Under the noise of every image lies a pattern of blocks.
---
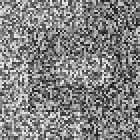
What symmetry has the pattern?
top and bottom mirror each other
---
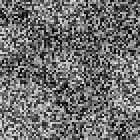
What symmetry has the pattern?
mirrored about the diagonal from the bottom left
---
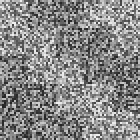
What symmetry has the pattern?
mirrored about the diagonal from the bottom left
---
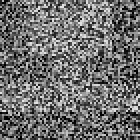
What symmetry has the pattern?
left and right mirror each other
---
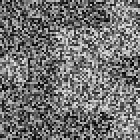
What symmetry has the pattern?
top and bottom mirror each other
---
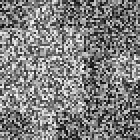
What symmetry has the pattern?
top and bottom mirror each other
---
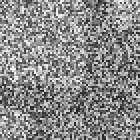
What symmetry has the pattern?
mirrored about the diagonal from the top left
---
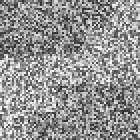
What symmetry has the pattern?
the same after a half turn
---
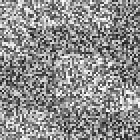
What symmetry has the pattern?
no symmetry
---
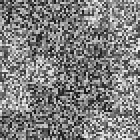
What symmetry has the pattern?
top and bottom mirror each other
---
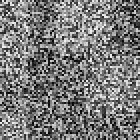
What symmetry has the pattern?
no symmetry
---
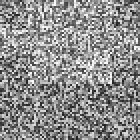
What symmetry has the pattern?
left and right mirror each other
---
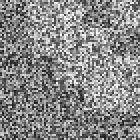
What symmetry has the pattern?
mirrored about the diagonal from the bottom left
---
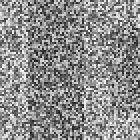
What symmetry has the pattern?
top and bottom mirror each other
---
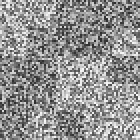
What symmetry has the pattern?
mirrored about the diagonal from the top left
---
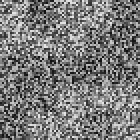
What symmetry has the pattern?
the same after a half turn
